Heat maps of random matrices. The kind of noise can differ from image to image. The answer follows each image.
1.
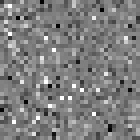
heavy tails
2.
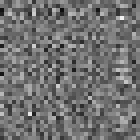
low rank plus noise
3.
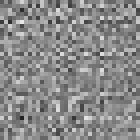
low rank plus noise
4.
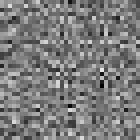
low rank plus noise
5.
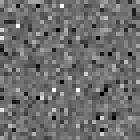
heavy tails
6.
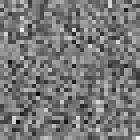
independent entries
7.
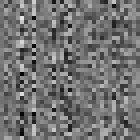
columns of uneven size
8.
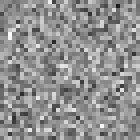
independent entries
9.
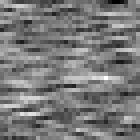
streaked along the rows
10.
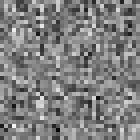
low rank plus noise
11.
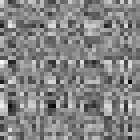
low rank plus noise
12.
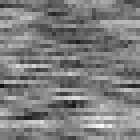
streaked along the rows
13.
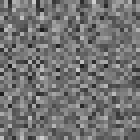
low rank plus noise
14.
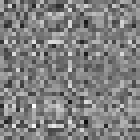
low rank plus noise
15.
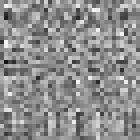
low rank plus noise
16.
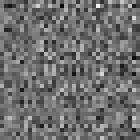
low rank plus noise
